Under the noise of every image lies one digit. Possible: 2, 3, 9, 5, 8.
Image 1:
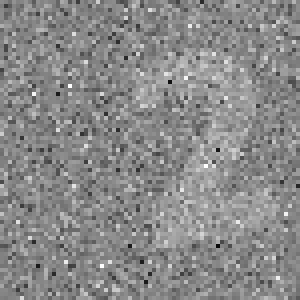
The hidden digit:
2
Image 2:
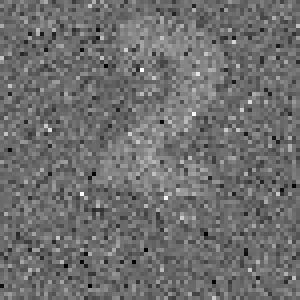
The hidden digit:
2
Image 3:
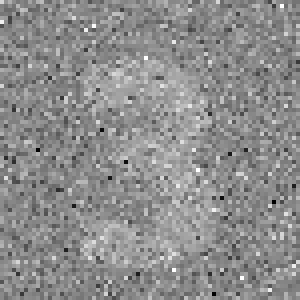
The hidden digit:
3
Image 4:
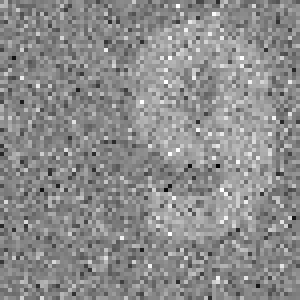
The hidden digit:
9
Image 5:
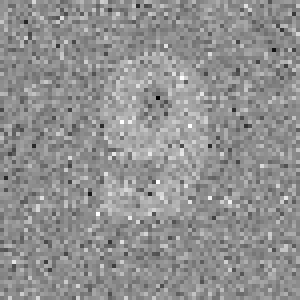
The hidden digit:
9
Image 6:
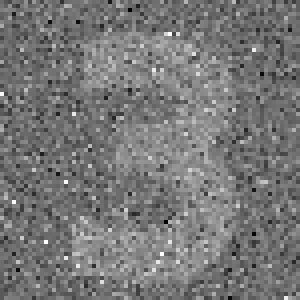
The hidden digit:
3
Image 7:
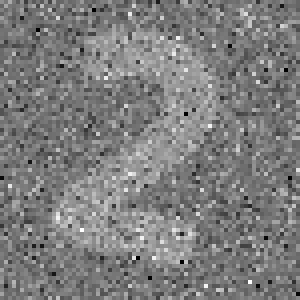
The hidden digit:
2
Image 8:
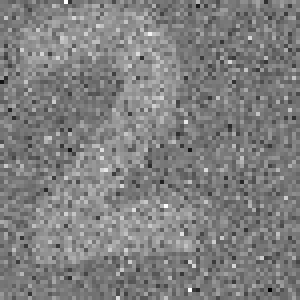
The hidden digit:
2
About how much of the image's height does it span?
nearly all
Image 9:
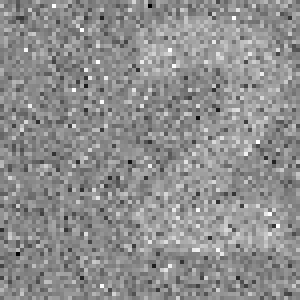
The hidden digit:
2
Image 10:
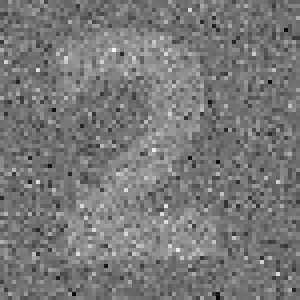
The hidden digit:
2
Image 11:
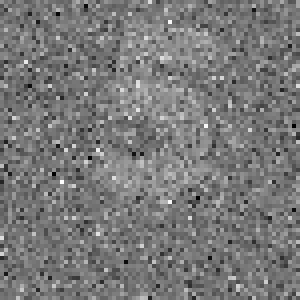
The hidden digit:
5
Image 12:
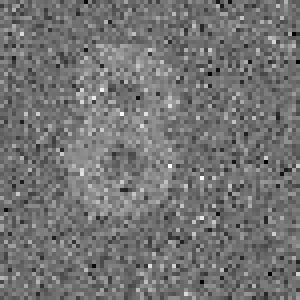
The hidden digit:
8
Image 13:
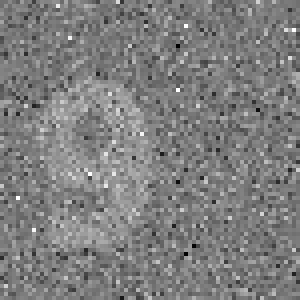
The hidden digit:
9
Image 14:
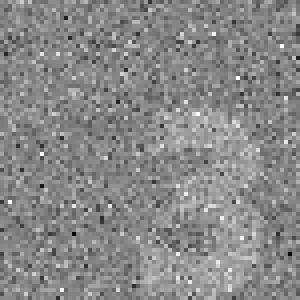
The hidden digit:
3
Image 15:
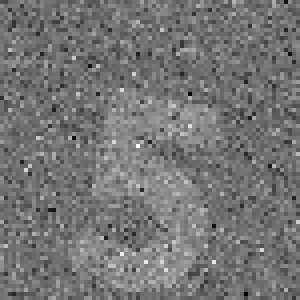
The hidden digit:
5
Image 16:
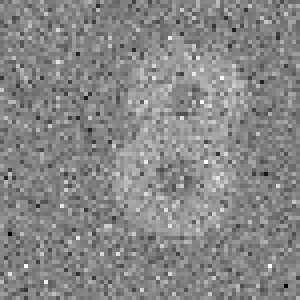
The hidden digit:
8
